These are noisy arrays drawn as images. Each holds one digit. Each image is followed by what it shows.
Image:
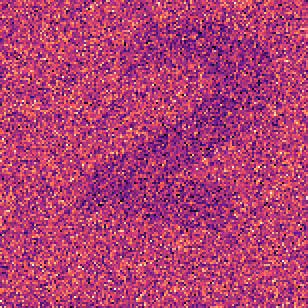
2
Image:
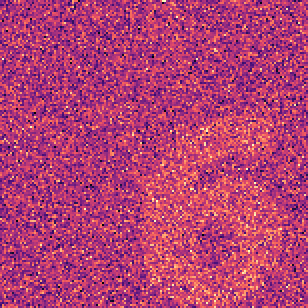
6
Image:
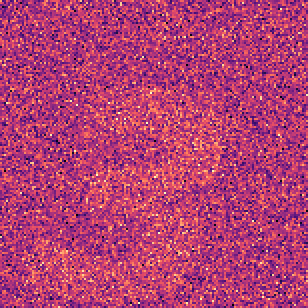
3
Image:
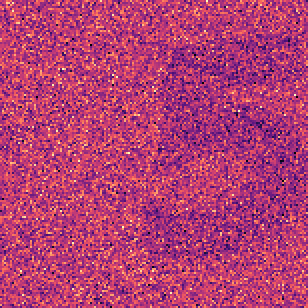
5
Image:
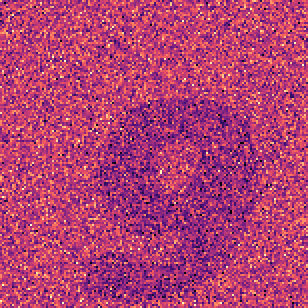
9
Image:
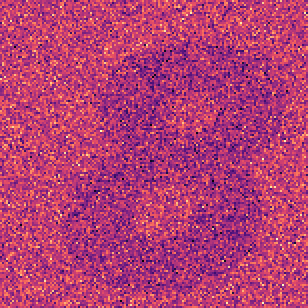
8
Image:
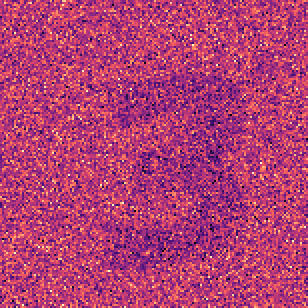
3
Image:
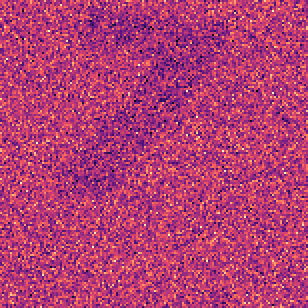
7
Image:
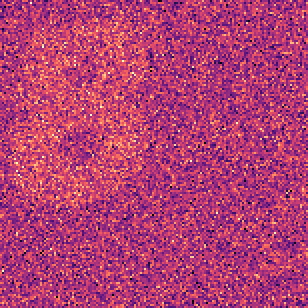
8
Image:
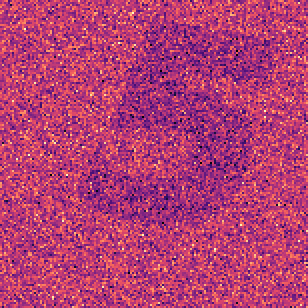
5
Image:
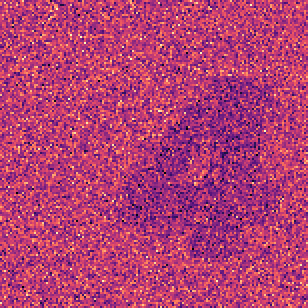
4
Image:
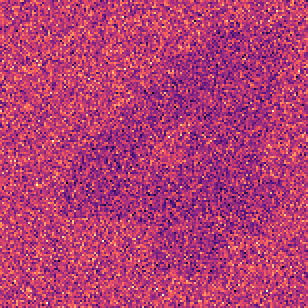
4
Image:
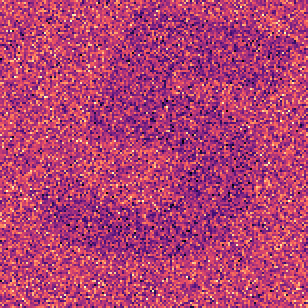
5
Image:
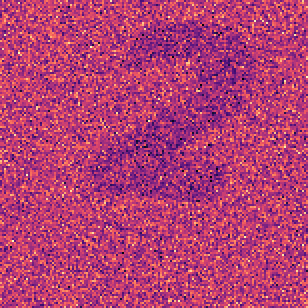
2
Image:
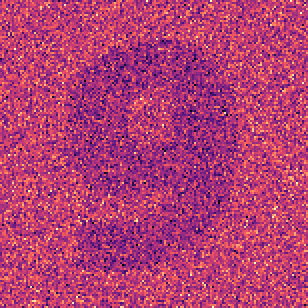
9
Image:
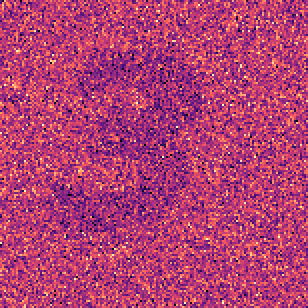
3
